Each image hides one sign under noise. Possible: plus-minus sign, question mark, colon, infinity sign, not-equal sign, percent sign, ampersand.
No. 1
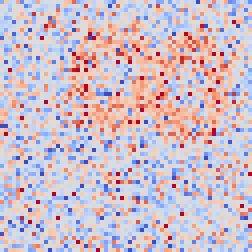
infinity sign
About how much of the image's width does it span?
two thirds
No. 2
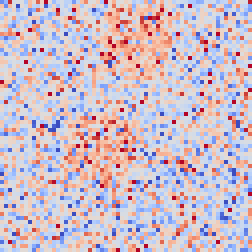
colon
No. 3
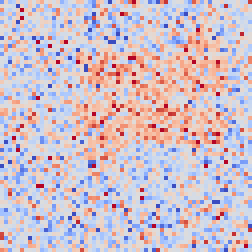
not-equal sign
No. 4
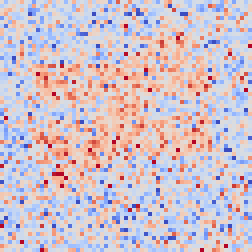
not-equal sign
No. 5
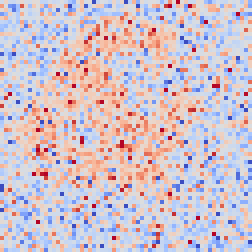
ampersand
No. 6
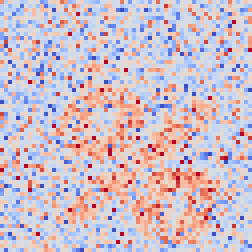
percent sign
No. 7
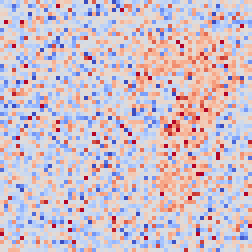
question mark
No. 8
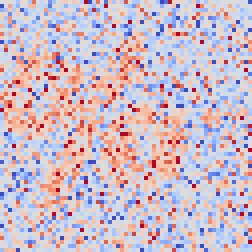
percent sign
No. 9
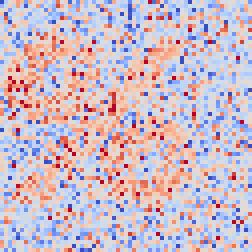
percent sign
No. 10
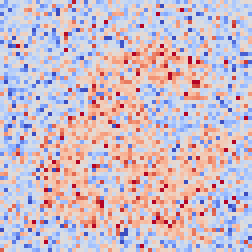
ampersand
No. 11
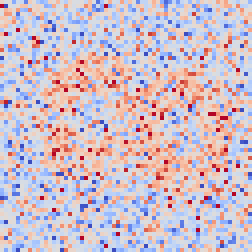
infinity sign
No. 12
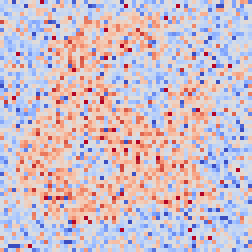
ampersand
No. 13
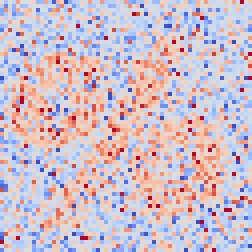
percent sign
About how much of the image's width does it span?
nearly all
